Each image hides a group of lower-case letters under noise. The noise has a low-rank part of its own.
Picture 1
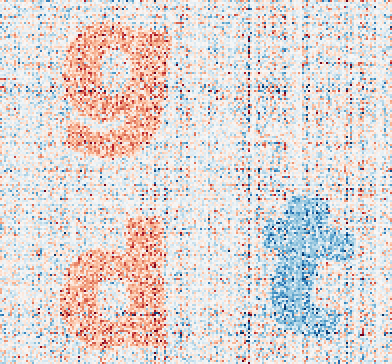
top left: red g; bottom left: red d; bottom right: blue t
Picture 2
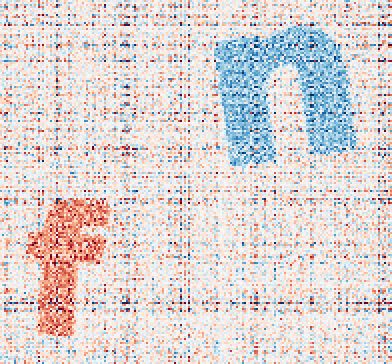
top right: blue n; bottom left: red f
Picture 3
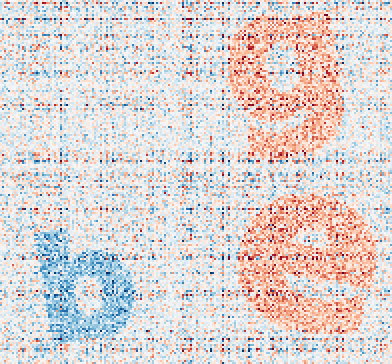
top right: red g; bottom left: blue b; bottom right: red e
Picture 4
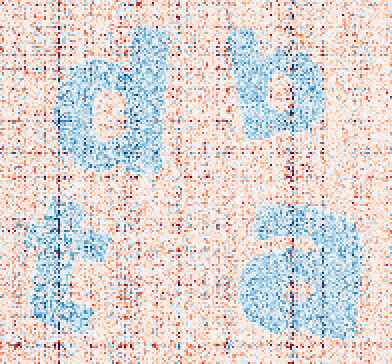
top left: blue d; top right: blue b; bottom left: blue t; bottom right: blue a
